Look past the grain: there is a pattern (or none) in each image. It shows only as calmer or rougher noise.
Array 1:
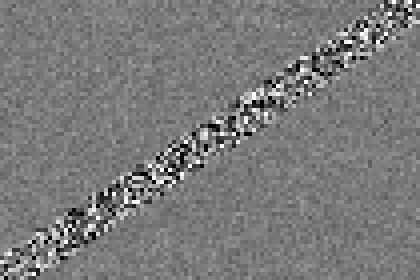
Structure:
a diagonal band
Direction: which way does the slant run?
bottom left to top right
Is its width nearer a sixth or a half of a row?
a sixth
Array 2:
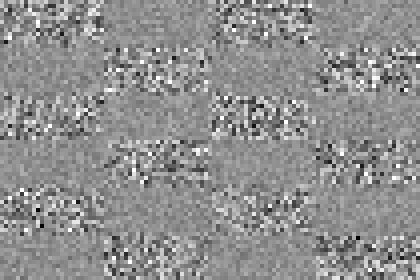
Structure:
a checkerboard
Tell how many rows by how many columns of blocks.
6 by 4
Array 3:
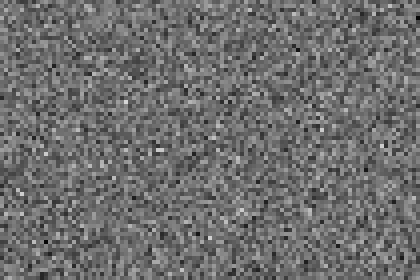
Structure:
only noise
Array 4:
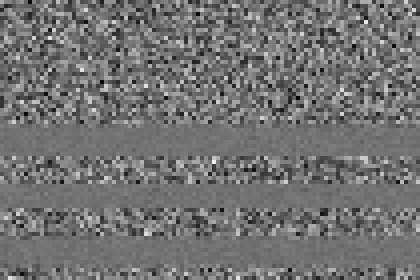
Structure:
bands of rows
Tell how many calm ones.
3
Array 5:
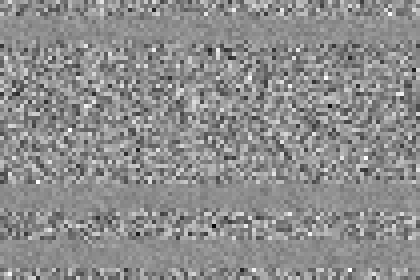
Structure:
bands of rows
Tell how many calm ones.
3
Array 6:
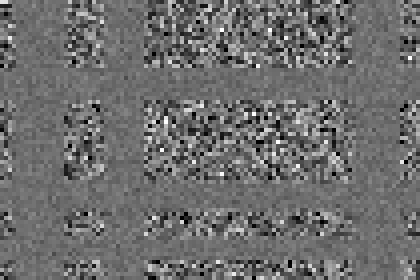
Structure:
bands of rows crossing bands of columns
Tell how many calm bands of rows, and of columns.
3 and 3
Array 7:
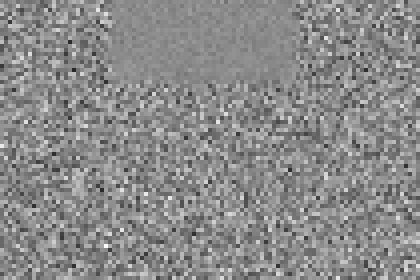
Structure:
one block
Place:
top middle
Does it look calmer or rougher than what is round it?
calmer
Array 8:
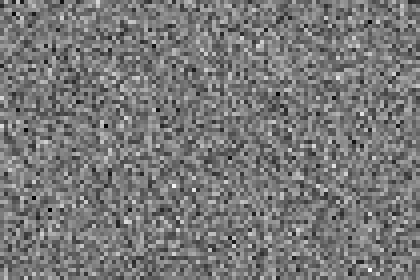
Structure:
only noise
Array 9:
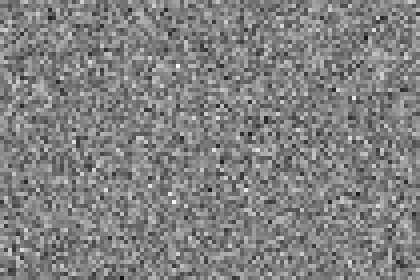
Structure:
only noise
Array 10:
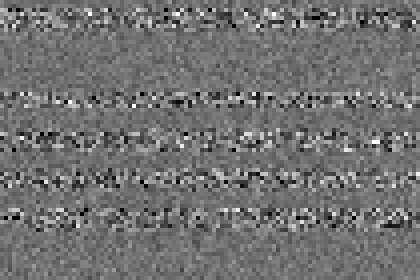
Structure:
bands of rows
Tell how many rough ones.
5
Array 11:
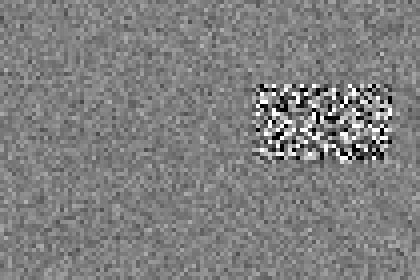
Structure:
one block
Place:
middle right
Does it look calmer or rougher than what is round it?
rougher
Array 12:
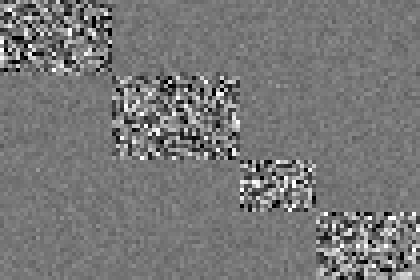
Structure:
blocks along the diagonal
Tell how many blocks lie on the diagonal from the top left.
4
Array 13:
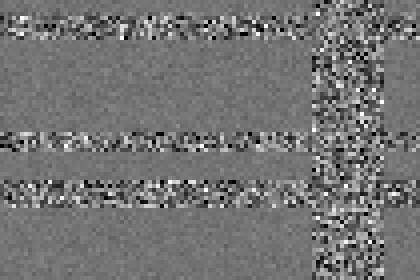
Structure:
bands of rows crossing bands of columns
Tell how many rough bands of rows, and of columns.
3 and 1
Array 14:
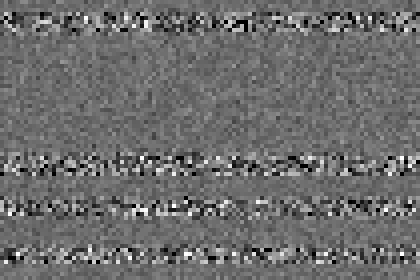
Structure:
bands of rows
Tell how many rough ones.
4
